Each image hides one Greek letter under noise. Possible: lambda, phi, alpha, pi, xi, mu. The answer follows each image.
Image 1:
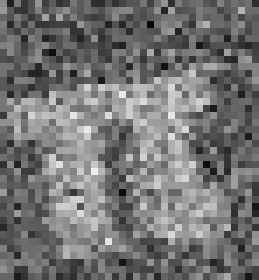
pi
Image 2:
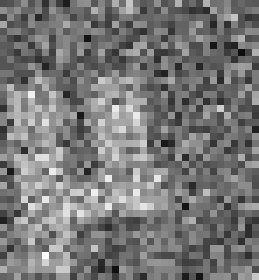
mu
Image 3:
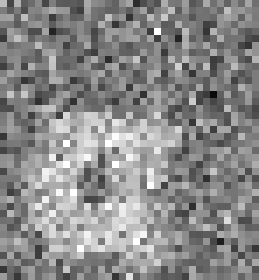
alpha
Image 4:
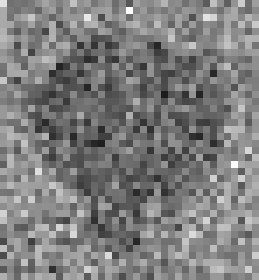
phi
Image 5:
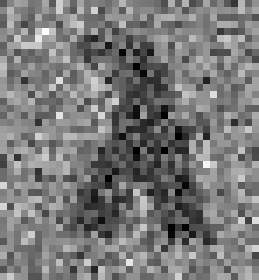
lambda
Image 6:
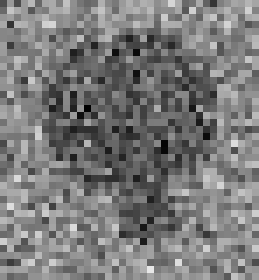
phi
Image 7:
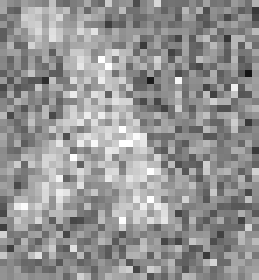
lambda
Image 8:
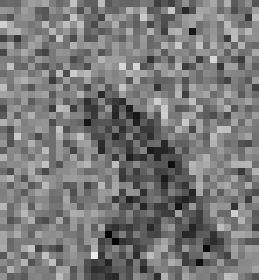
lambda
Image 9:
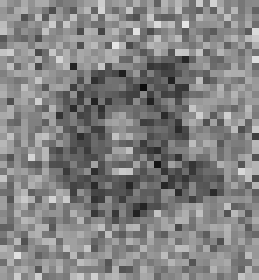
alpha
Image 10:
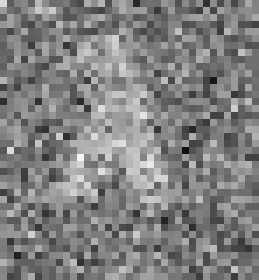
lambda
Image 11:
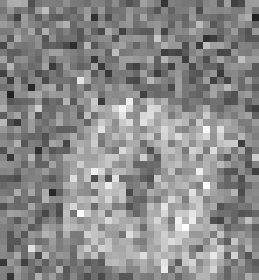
alpha
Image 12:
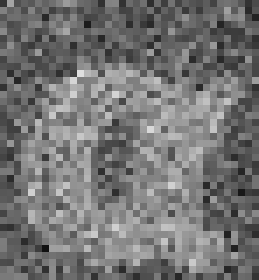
alpha
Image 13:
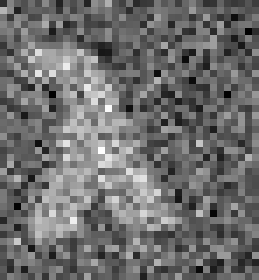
lambda
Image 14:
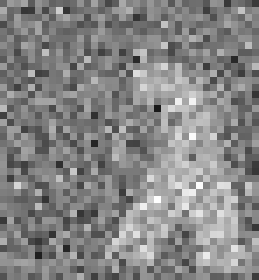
lambda
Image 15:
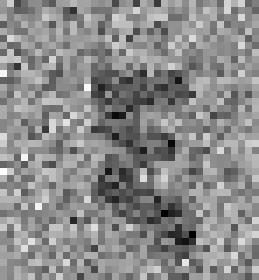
xi
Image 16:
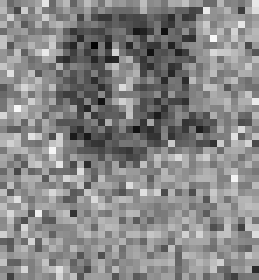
alpha
